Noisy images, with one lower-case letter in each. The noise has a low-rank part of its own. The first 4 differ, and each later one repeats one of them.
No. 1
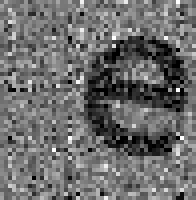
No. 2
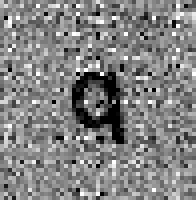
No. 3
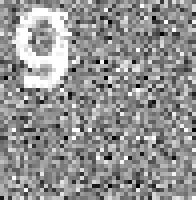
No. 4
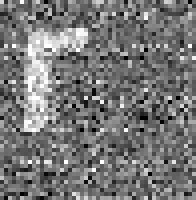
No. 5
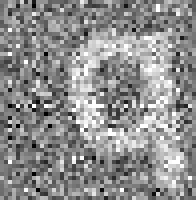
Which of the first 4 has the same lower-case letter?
2
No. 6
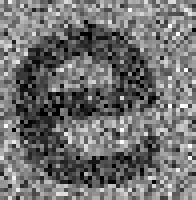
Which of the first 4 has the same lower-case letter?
1
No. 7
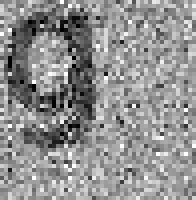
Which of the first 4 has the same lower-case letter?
3
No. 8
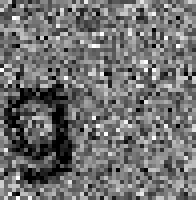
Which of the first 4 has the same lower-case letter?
3
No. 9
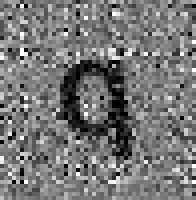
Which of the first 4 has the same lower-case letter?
2
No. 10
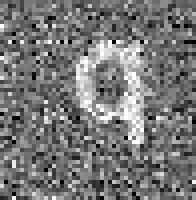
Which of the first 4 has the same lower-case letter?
2
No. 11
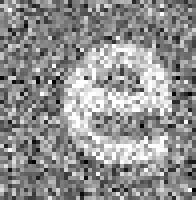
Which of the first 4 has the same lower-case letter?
1
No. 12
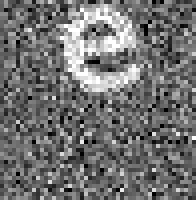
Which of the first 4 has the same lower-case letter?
1
